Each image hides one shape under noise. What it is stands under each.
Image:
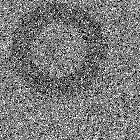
ring
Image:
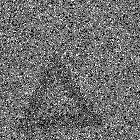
triangle frame
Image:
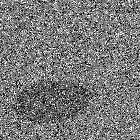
ellipse
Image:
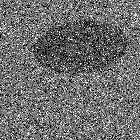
ellipse
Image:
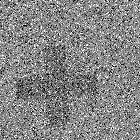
cross
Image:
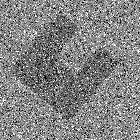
square with a notch
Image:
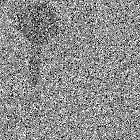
lollipop
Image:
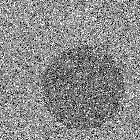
disc
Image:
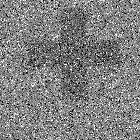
cross
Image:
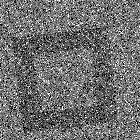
square frame
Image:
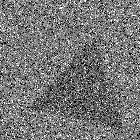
triangle
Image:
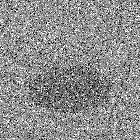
ellipse
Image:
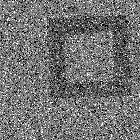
square frame
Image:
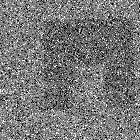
square with a notch
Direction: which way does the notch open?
down
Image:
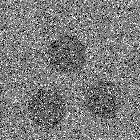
three dots
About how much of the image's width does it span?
two thirds
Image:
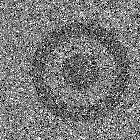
bullseye
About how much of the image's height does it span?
two thirds
